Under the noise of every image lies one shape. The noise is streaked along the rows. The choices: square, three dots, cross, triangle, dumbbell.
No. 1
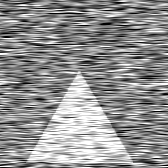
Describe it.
light triangle
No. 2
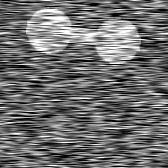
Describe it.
light dumbbell
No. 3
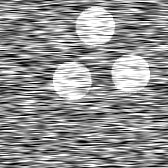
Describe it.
light three dots
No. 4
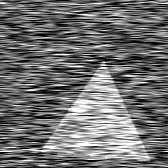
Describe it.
light triangle
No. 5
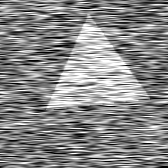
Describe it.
light triangle
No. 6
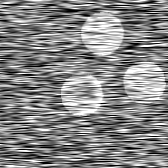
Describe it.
light three dots
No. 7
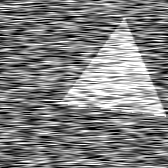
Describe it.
light triangle
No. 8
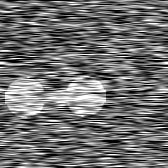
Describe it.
light dumbbell
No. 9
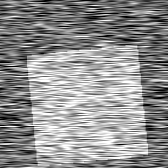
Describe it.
light square
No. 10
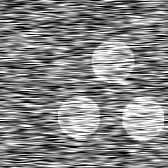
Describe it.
light three dots
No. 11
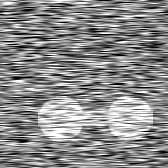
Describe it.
light dumbbell
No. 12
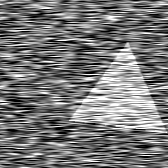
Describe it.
light triangle
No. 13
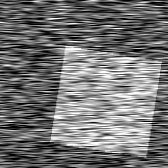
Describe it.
light square
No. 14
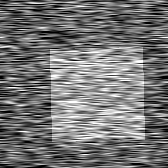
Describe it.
light square
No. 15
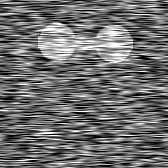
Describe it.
light dumbbell
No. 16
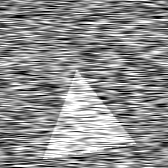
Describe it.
light triangle
